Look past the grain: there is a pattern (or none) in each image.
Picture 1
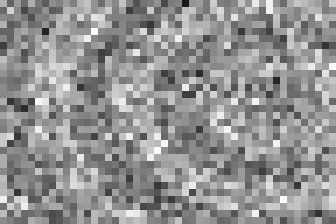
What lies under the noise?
rings round one point
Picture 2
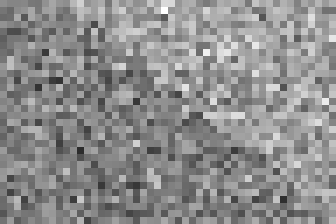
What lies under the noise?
a sharp edge
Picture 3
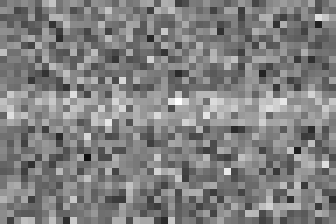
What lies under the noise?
one horizontal stripe
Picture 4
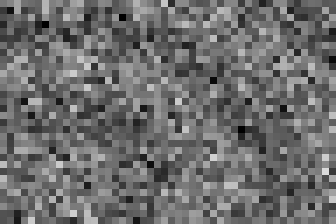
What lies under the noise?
rings round one point
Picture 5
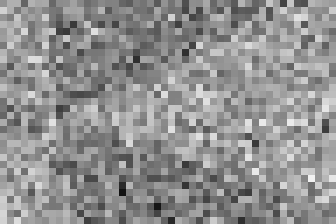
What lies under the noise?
spokes from one point
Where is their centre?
middle left
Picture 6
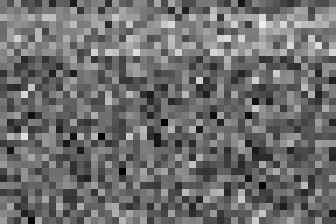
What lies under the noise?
one horizontal stripe
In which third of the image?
top
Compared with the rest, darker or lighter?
lighter
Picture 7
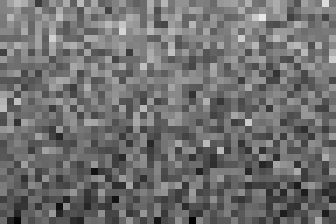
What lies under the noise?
a smooth slope
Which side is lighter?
top
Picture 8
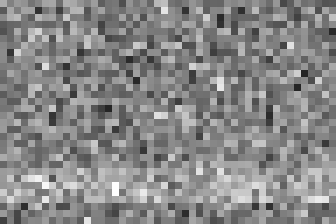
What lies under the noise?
one horizontal stripe
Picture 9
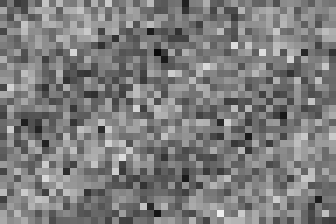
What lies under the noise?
diagonal stripes
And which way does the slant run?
bottom left to top right
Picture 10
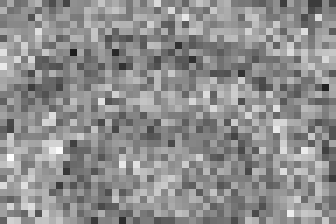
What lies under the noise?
rings round one point
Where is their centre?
bottom middle
